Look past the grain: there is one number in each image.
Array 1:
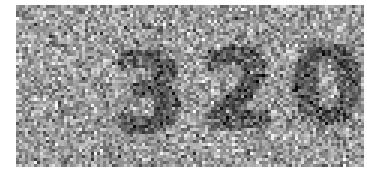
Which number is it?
320
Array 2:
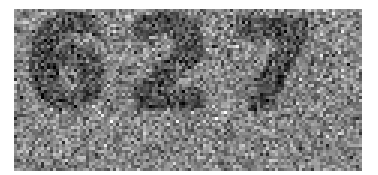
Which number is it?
627
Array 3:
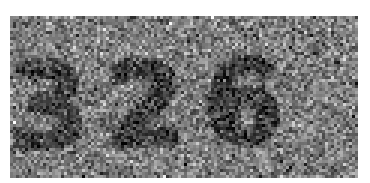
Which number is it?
326
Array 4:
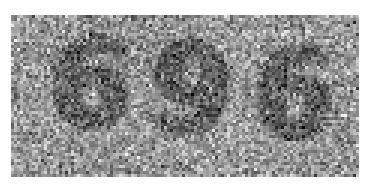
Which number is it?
696
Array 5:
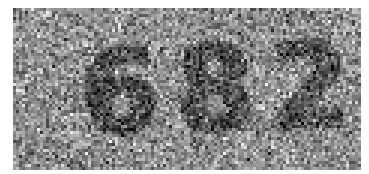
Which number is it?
682
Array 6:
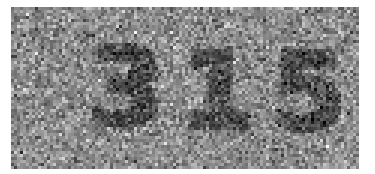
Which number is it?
315
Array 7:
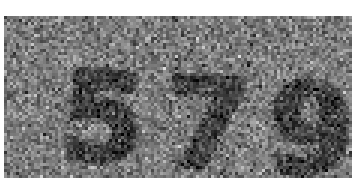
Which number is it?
579
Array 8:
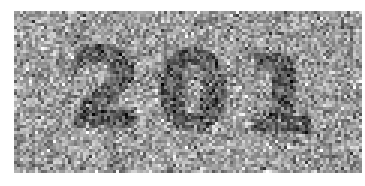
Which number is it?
201
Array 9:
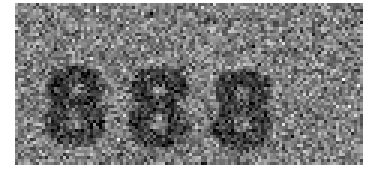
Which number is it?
888
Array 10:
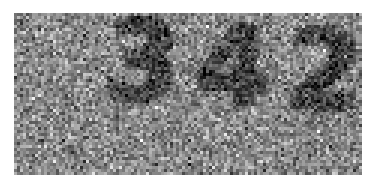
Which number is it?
342
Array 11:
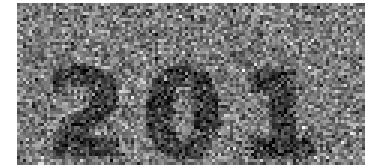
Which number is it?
201
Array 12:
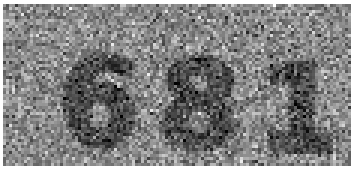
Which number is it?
681
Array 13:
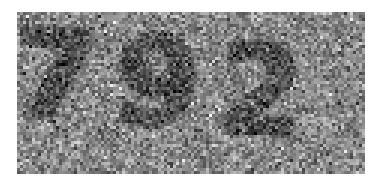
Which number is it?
792
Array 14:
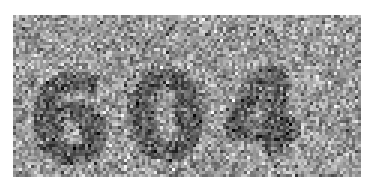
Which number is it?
604
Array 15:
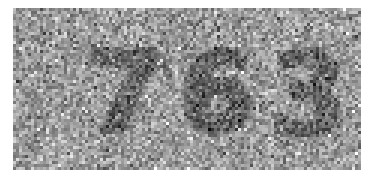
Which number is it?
763
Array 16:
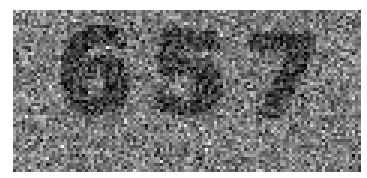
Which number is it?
657
